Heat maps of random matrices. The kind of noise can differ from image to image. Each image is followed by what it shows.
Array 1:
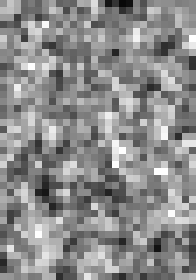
blotchy
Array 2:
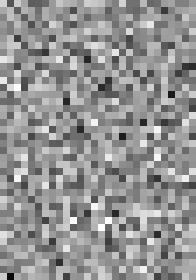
independent entries
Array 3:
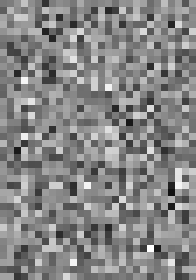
low rank plus noise
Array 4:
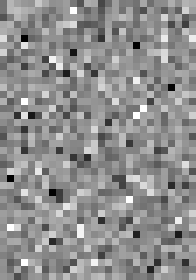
heavy tails
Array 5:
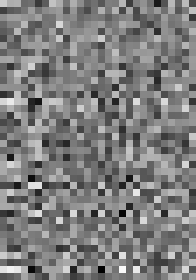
low rank plus noise
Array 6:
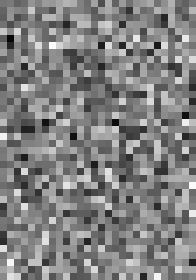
independent entries
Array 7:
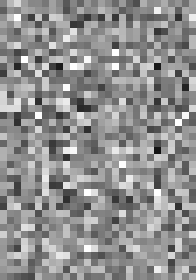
low rank plus noise
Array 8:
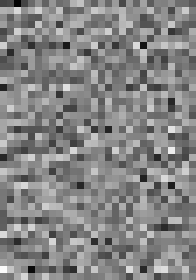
low rank plus noise
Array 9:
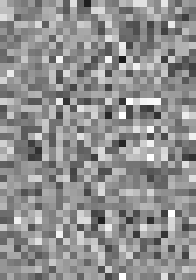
low rank plus noise
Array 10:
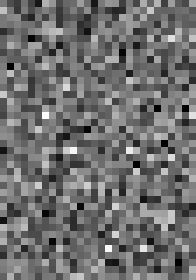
independent entries
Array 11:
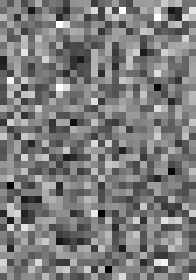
low rank plus noise
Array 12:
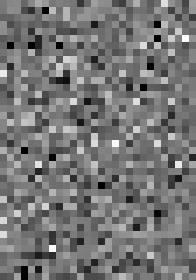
heavy tails
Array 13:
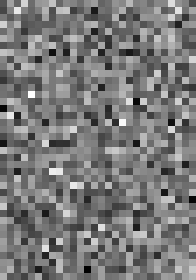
independent entries
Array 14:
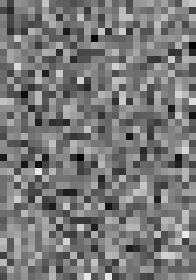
independent entries
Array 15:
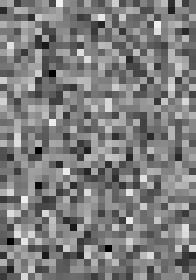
independent entries
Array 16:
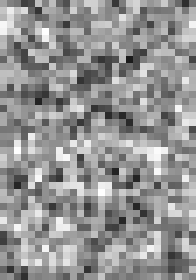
blotchy
